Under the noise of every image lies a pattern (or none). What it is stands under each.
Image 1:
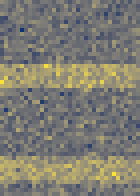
bands of rows
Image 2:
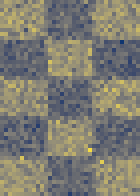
a checkerboard
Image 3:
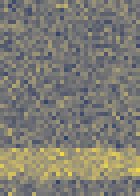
one band of rows
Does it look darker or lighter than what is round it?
lighter
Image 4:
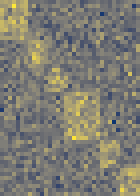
blocks along the diagonal
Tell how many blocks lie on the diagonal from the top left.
6
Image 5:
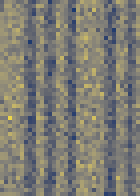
bands of columns
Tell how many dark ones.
5
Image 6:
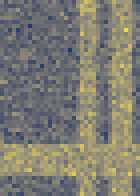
bands of rows crossing bands of columns
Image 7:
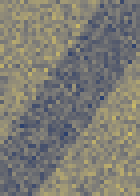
a diagonal band
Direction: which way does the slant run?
bottom left to top right
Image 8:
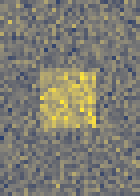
one block
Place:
centre
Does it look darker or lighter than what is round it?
lighter
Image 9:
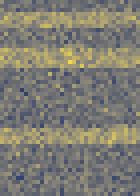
bands of rows
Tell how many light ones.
3
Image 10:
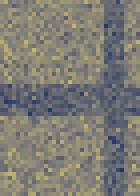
bands of rows crossing bands of columns
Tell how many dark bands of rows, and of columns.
1 and 1
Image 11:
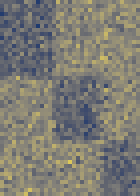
blocks along the diagonal
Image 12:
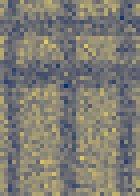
bands of rows crossing bands of columns
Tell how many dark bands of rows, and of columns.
2 and 3
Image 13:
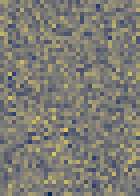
only noise
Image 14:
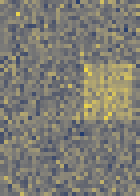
one block
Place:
middle right
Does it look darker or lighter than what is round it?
lighter
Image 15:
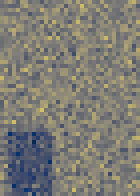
one block
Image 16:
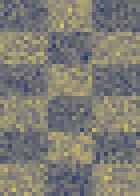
a checkerboard
